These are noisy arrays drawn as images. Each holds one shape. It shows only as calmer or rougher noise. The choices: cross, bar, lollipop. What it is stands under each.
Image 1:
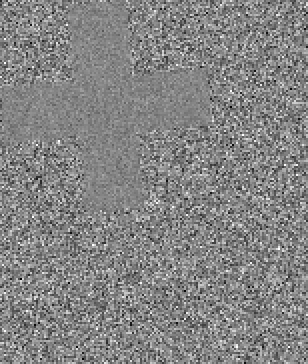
cross
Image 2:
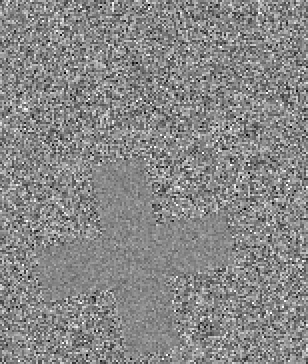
cross
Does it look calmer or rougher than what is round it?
calmer
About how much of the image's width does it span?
two thirds
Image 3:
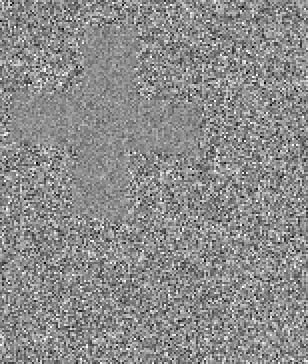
cross
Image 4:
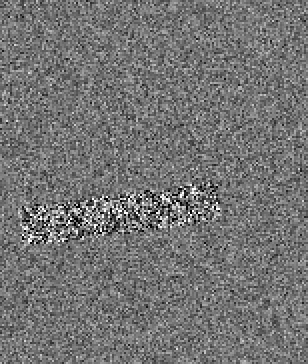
bar
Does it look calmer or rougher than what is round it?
rougher
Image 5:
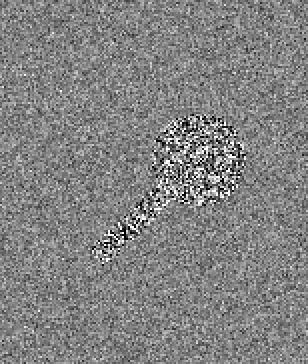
lollipop
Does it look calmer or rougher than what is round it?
rougher
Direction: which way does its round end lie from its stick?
up and right
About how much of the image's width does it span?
half
